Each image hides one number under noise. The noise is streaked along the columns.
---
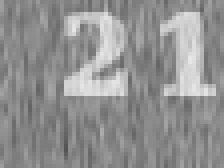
21
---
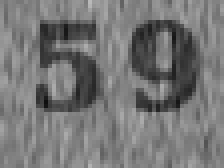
59
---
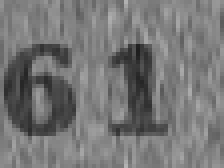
61
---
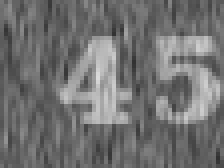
45
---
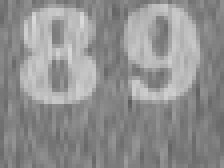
89
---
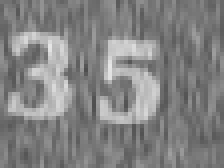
35
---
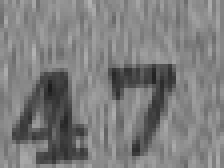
47
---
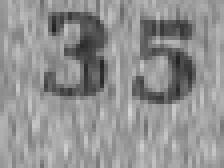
35
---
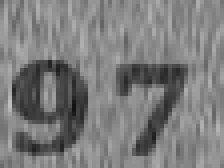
97
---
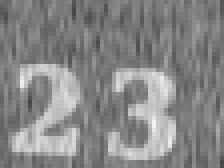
23
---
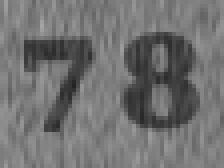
78
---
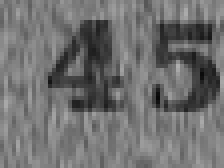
45
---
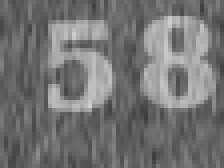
58
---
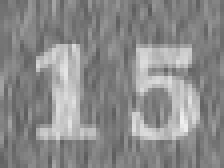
15
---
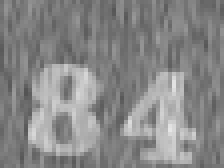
84
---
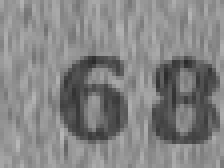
68
